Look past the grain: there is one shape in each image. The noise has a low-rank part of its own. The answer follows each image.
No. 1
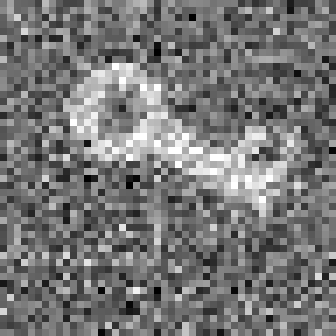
light key
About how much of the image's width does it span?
two thirds
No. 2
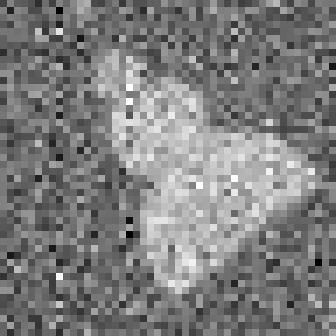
light chess pawn
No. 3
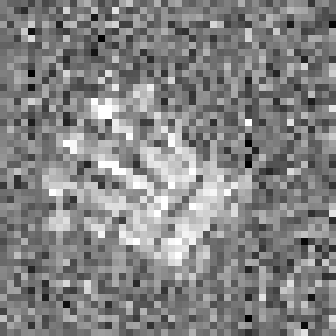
light chess queen
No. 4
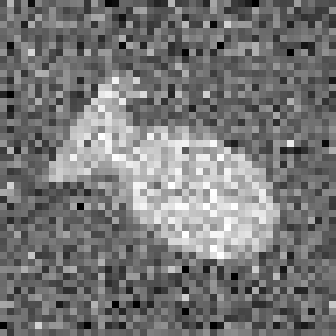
light fish
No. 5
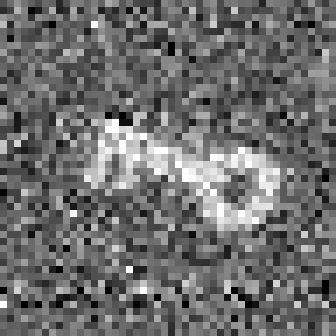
light key
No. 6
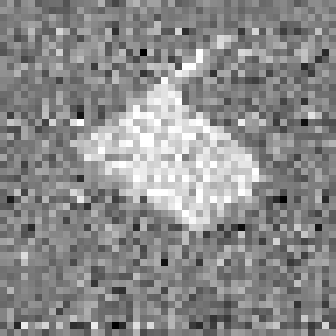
light flag
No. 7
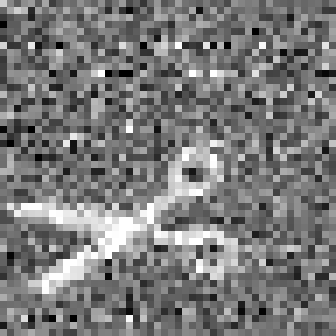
light pair of scissors
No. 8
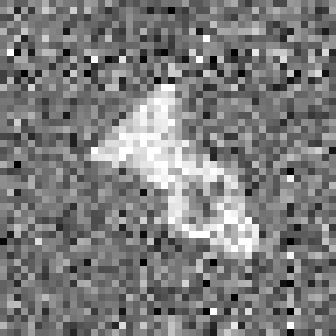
light chess bishop
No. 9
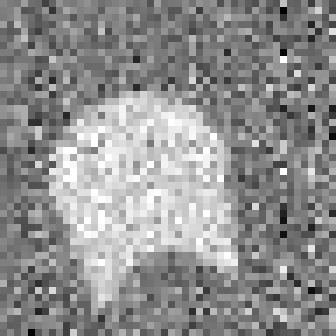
light cat's head
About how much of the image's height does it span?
two thirds
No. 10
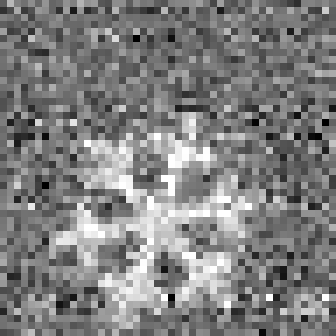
light snowflake
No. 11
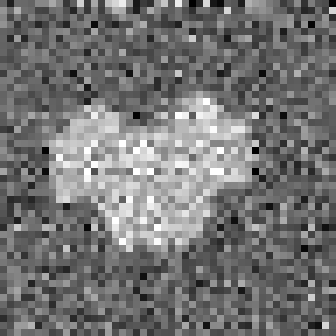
light car
